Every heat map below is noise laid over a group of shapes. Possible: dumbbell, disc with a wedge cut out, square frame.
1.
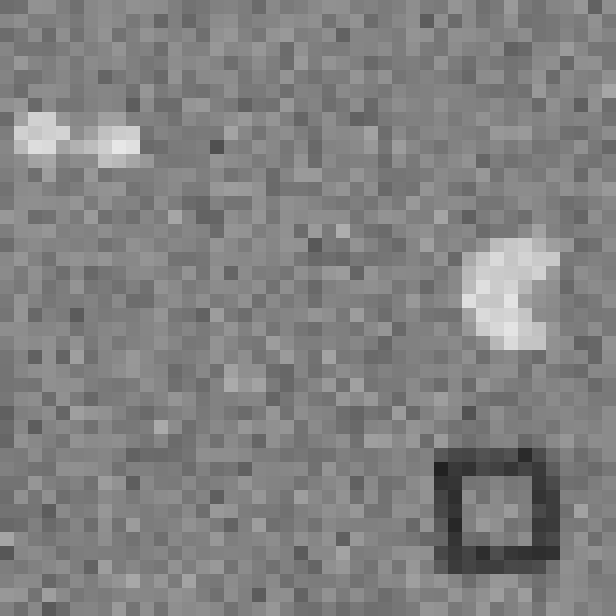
top left: light dumbbell; middle right: light disc with a wedge cut out; bottom right: dark square frame
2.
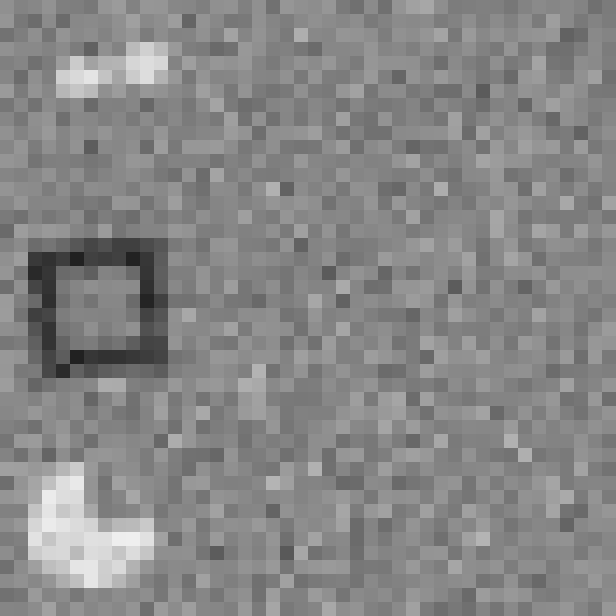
top left: light dumbbell; middle left: dark square frame; bottom left: light disc with a wedge cut out
